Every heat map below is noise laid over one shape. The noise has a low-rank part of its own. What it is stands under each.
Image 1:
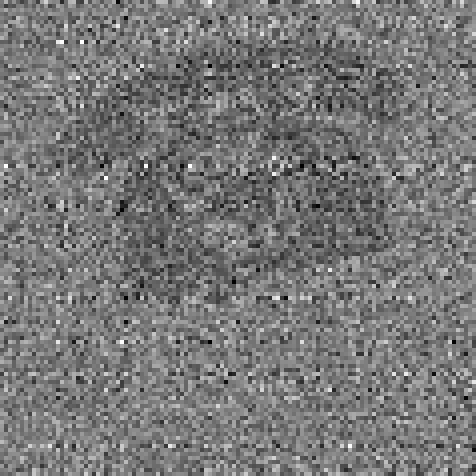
dark telephone
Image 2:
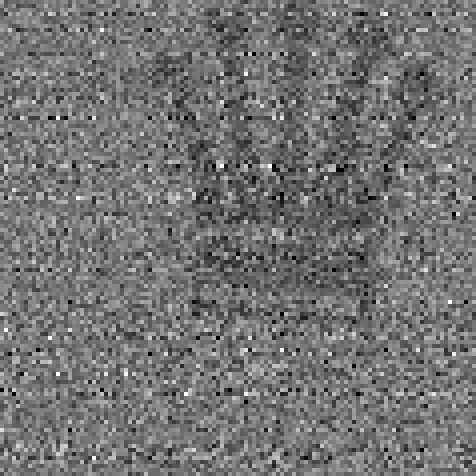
dark chess queen
